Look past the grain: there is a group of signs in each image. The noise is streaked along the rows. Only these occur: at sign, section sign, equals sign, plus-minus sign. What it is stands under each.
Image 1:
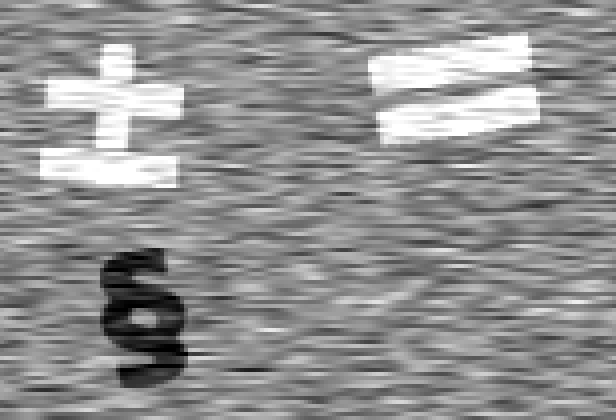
top left: light plus-minus sign; top right: light equals sign; bottom left: dark section sign
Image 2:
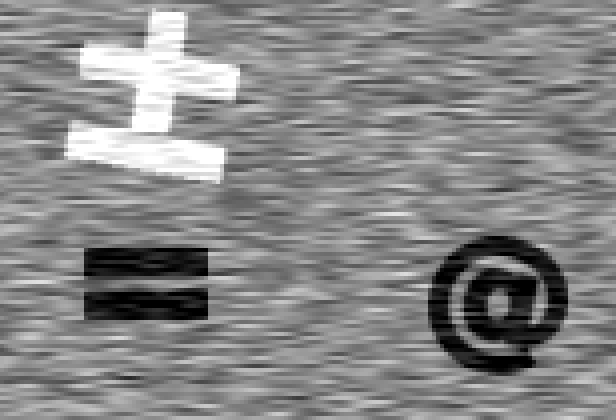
top left: light plus-minus sign; bottom left: dark equals sign; bottom right: dark at sign
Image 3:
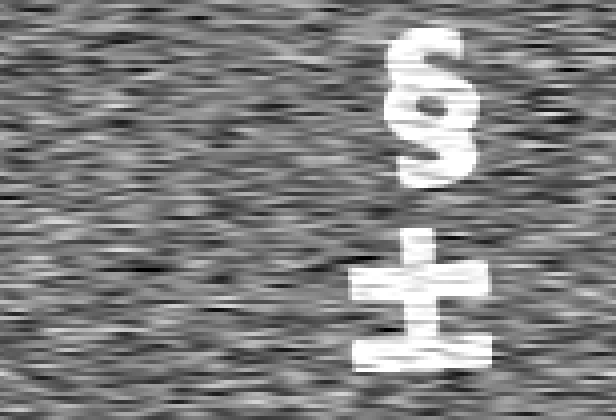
top right: light section sign; bottom right: light plus-minus sign
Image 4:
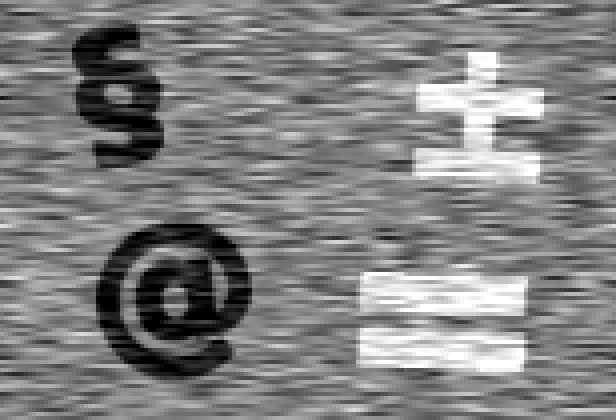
top left: dark section sign; top right: light plus-minus sign; bottom left: dark at sign; bottom right: light equals sign
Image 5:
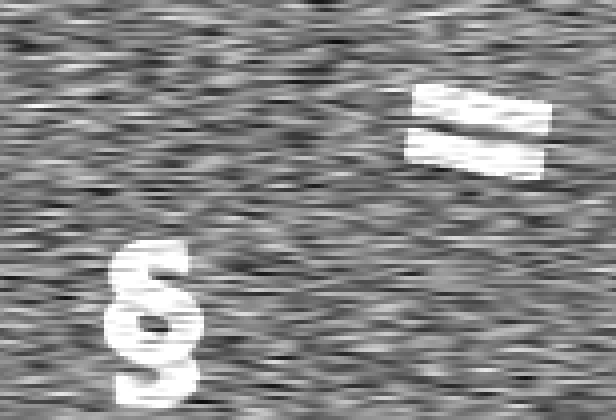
top right: light equals sign; bottom left: light section sign
